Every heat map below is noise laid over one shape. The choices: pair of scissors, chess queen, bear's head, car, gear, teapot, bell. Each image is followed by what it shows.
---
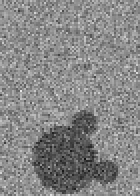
bear's head
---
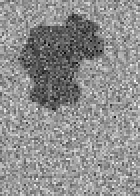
car
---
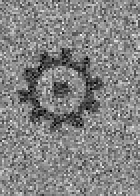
gear
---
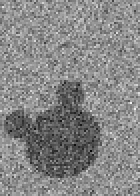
bear's head
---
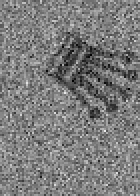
chess queen
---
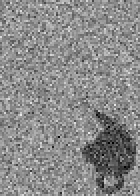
teapot
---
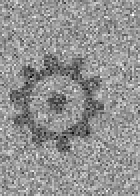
gear
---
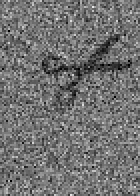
pair of scissors
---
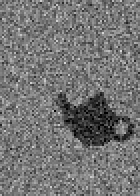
teapot
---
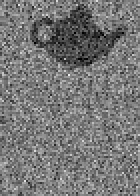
teapot
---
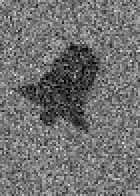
bell
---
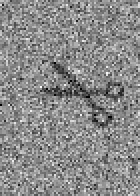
pair of scissors
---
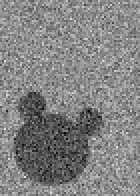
bear's head
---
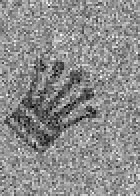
chess queen
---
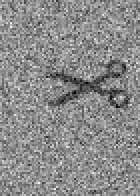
pair of scissors
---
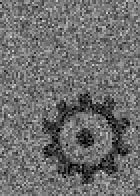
gear
